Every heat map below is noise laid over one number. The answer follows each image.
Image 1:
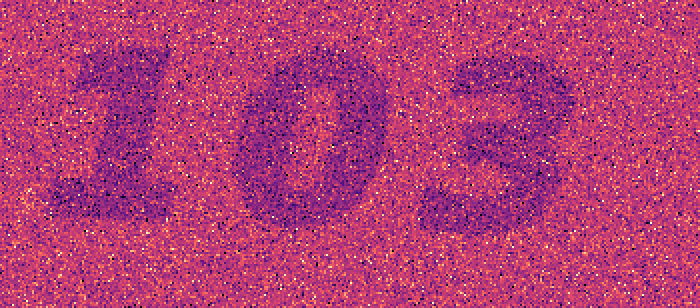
103
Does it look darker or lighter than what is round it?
darker
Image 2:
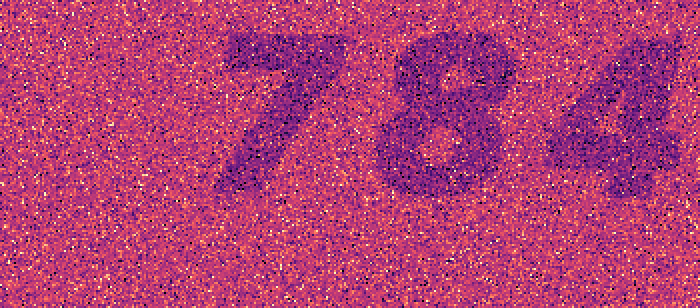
784
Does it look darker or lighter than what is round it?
darker
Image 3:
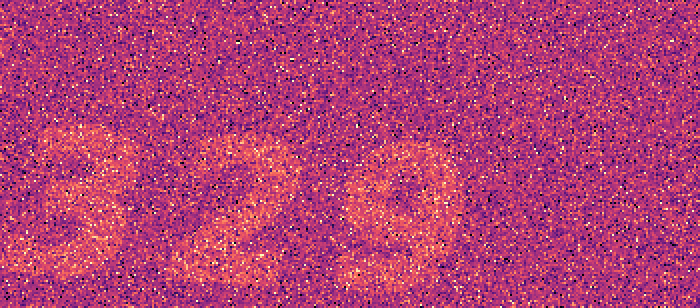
329
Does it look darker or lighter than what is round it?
lighter
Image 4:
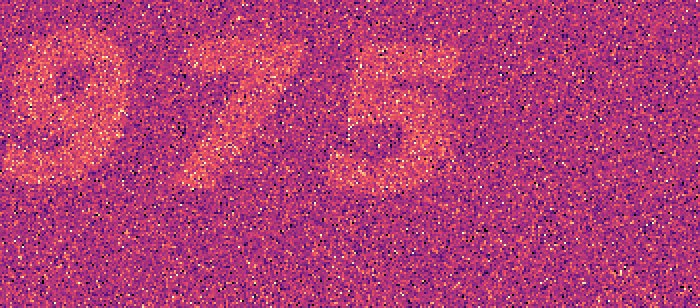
975
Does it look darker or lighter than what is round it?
lighter
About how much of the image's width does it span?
two thirds
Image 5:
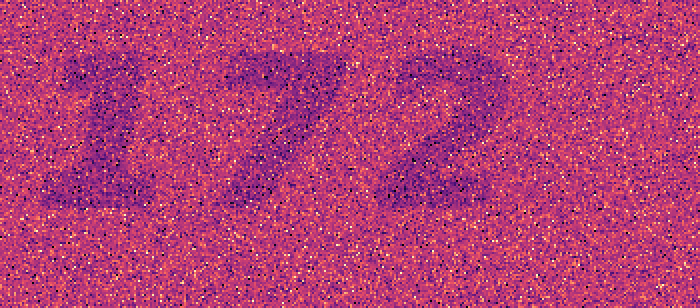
172
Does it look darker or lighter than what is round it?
darker
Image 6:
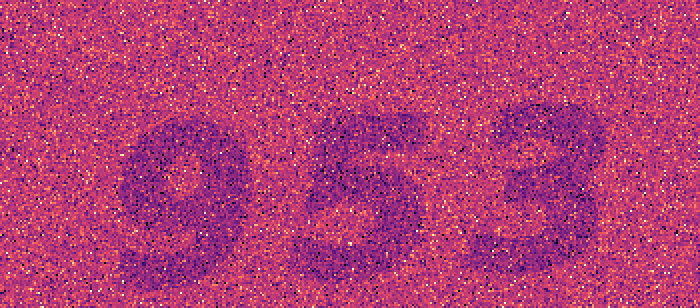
953
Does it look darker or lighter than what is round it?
darker
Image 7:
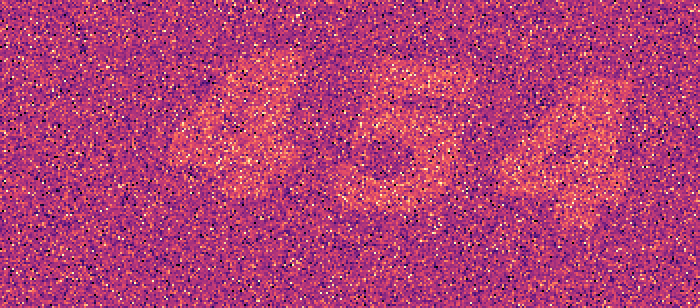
454
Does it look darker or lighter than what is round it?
lighter
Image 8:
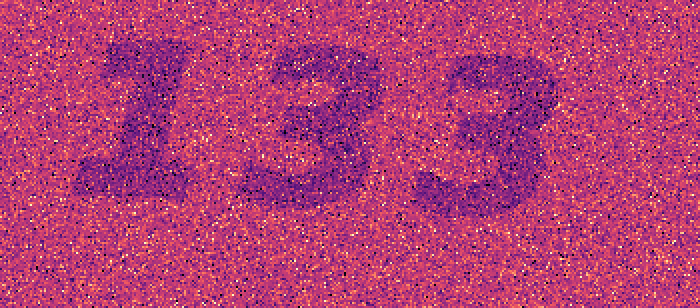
133
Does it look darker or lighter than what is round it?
darker
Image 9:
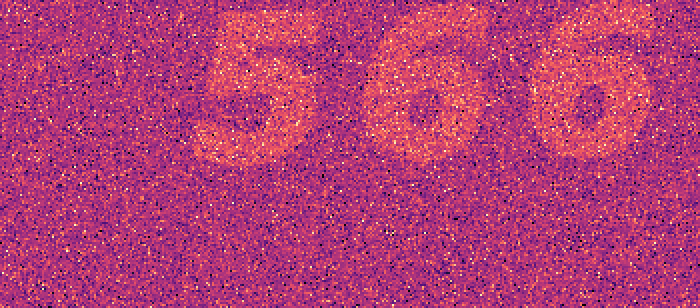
566
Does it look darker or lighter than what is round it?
lighter
